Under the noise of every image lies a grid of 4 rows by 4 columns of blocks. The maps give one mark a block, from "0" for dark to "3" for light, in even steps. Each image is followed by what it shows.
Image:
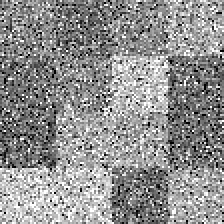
1012
0130
0220
3302
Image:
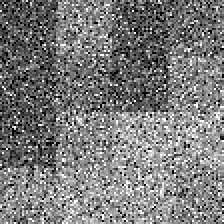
0201
0102
0233
2332
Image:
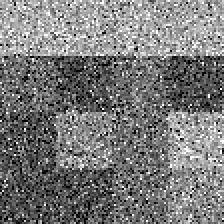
3333
1010
0213
0012
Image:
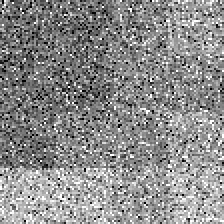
0012
0011
0112
3323
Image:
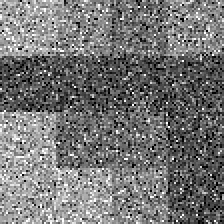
3212
0000
3110
3320
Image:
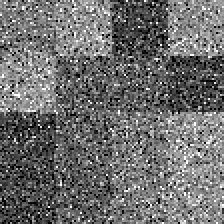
2303
3110
0123
0123
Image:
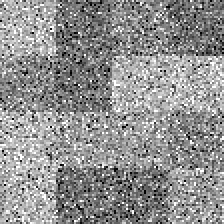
3010
1033
3221
3002
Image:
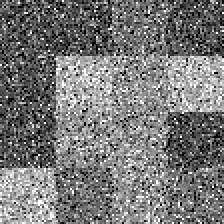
0010
0323
0220
3121
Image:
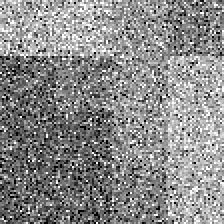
3321
0123
0023
0013
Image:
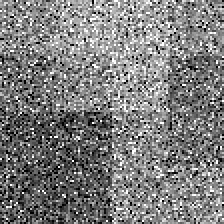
2332
1231
0021
0022
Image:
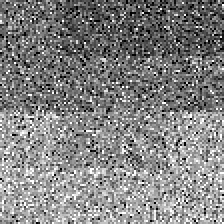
1000
1111
3223
3333
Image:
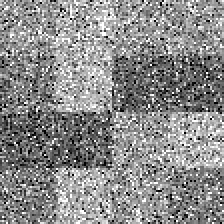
2322
1300
0023
1321
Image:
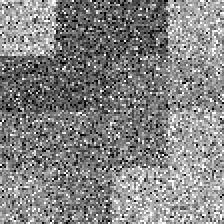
3003
0012
1113
2133
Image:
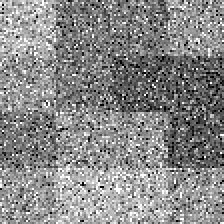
3112
2100
1220
2332
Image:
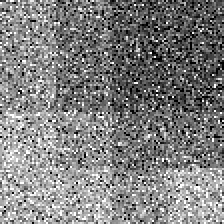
2100
2100
3211
3323
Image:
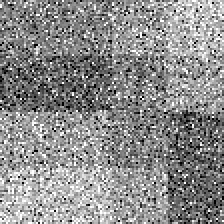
1123
0012
2210
3320
